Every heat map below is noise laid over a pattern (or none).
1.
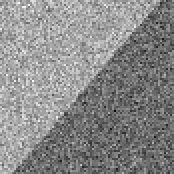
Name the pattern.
a sharp edge
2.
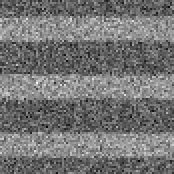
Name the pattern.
horizontal stripes
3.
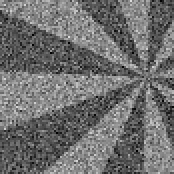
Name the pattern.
spokes from one point
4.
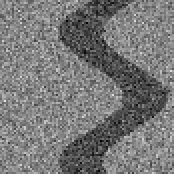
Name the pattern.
a wavy band
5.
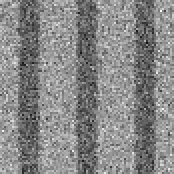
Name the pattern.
vertical stripes
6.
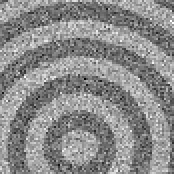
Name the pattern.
rings round one point
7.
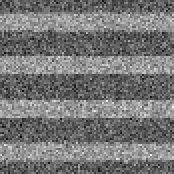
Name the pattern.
horizontal stripes
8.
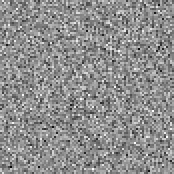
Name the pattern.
only noise
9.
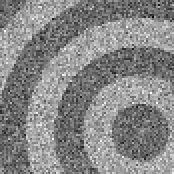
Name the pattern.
rings round one point
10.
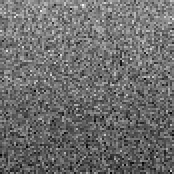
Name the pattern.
a smooth slope
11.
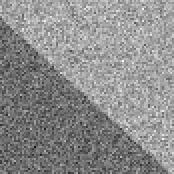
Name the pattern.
a sharp edge
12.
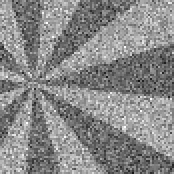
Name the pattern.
spokes from one point
